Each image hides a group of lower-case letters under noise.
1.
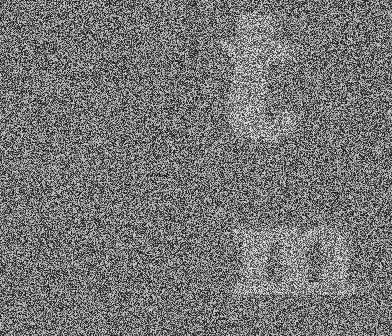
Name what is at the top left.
nothing
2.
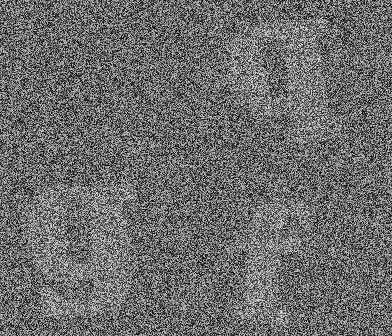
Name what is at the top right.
q
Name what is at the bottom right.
f
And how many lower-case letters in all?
3
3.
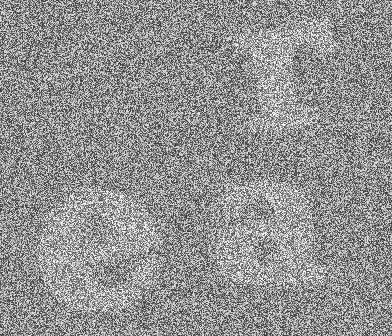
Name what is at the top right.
r
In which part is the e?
bottom left
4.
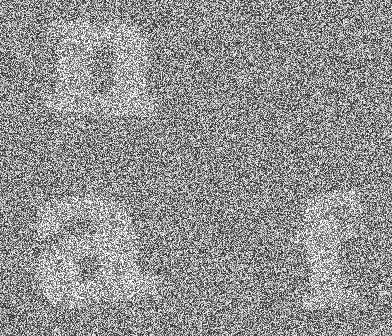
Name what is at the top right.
nothing
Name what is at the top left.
n
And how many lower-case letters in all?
3
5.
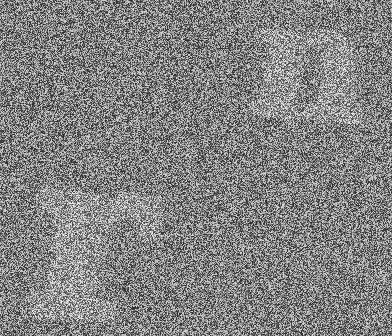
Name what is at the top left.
nothing
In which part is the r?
bottom left
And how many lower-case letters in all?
2
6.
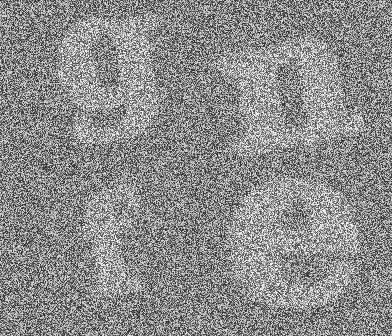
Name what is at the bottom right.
e
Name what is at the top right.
n
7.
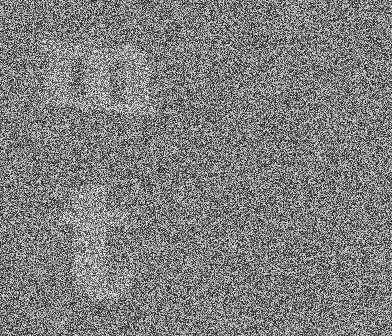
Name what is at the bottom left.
t
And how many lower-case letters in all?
2
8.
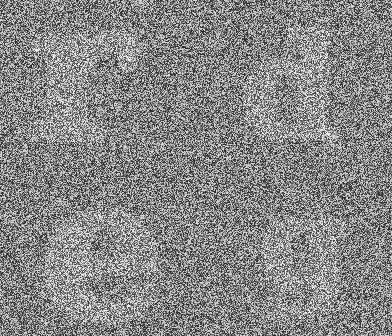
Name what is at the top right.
d
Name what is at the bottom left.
e
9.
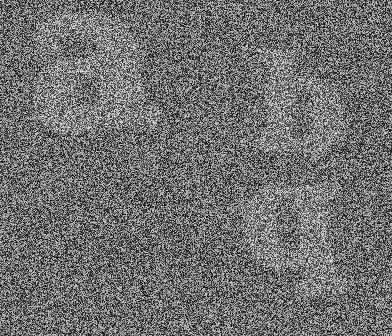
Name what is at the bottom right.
q
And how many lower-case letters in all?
3
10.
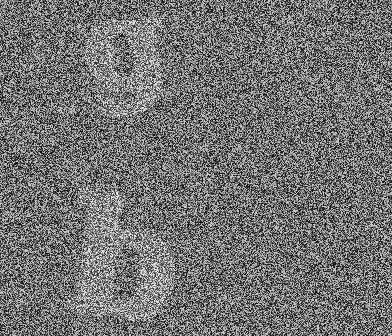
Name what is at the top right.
nothing
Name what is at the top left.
g
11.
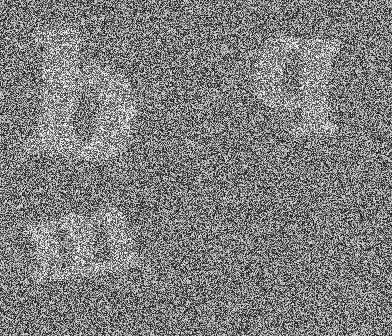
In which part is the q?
top right
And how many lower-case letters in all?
3
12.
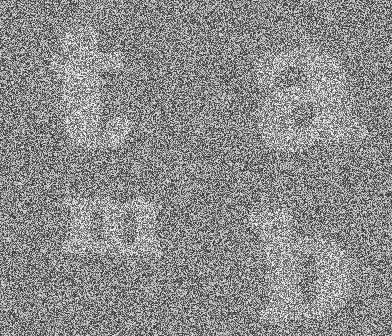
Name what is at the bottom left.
m
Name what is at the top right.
a
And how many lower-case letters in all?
4
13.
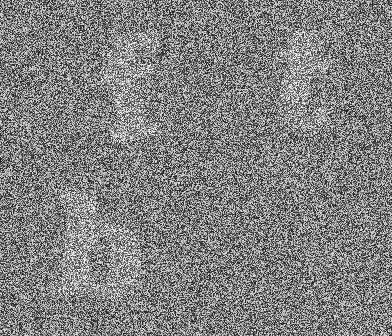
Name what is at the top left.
f
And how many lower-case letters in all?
3
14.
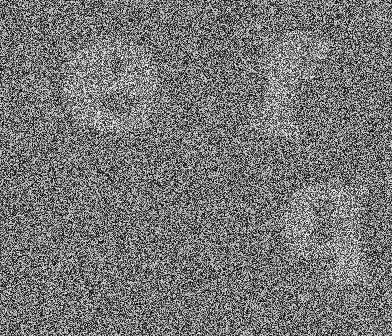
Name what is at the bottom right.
q
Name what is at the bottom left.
nothing
